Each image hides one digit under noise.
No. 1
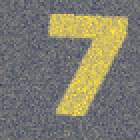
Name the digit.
7
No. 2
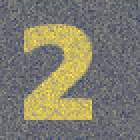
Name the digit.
2
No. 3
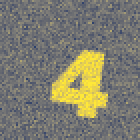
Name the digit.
4
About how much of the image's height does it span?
half
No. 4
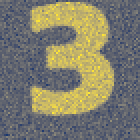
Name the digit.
3
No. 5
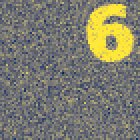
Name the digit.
6
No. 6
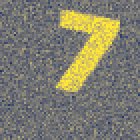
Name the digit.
7
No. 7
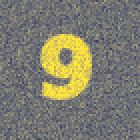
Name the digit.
9
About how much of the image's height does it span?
half
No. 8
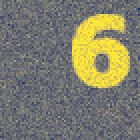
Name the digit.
6
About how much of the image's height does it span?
half
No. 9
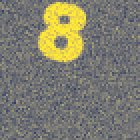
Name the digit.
8
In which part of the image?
top middle
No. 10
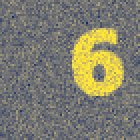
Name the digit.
6
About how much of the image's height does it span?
half
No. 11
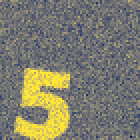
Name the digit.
5
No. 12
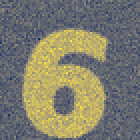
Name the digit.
6
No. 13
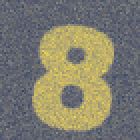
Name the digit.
8
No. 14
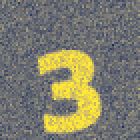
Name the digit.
3
